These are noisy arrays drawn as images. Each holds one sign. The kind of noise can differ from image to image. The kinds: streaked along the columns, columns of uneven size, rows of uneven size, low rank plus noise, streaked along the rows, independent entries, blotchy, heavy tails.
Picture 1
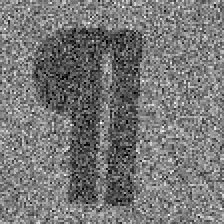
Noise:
independent entries
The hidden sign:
pilcrow
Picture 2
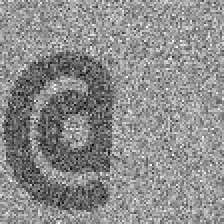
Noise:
independent entries
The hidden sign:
at sign
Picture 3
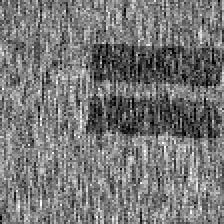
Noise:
streaked along the columns
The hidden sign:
equals sign
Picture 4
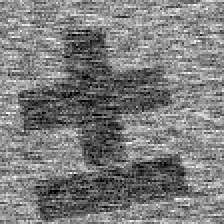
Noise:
streaked along the rows
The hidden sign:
plus-minus sign
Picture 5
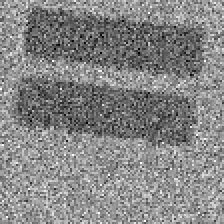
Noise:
independent entries
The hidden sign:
equals sign
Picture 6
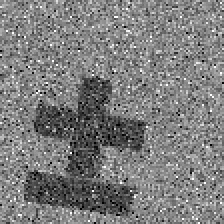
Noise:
heavy tails
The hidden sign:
plus-minus sign
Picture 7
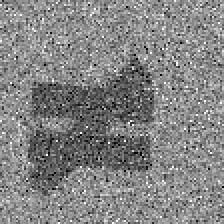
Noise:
heavy tails
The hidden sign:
not-equal sign
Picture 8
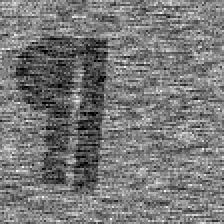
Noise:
streaked along the rows
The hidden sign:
pilcrow
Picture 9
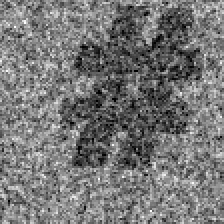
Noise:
blotchy
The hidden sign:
hash sign
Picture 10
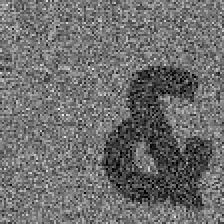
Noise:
low rank plus noise
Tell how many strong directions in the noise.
three or four
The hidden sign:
ampersand
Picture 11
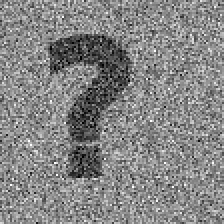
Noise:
independent entries
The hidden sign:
question mark
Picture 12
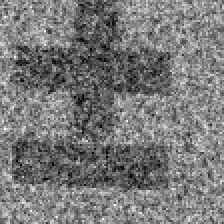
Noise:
blotchy
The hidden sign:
plus-minus sign
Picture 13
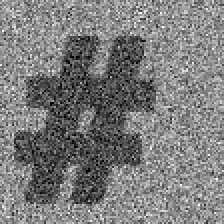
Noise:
low rank plus noise
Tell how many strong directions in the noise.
one
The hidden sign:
hash sign
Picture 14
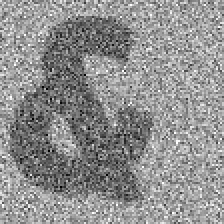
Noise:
low rank plus noise
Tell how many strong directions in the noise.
two
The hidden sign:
ampersand
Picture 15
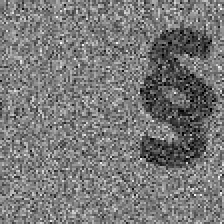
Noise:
low rank plus noise
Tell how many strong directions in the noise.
five to eight
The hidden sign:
section sign
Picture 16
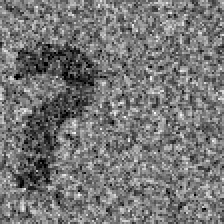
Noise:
blotchy
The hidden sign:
question mark
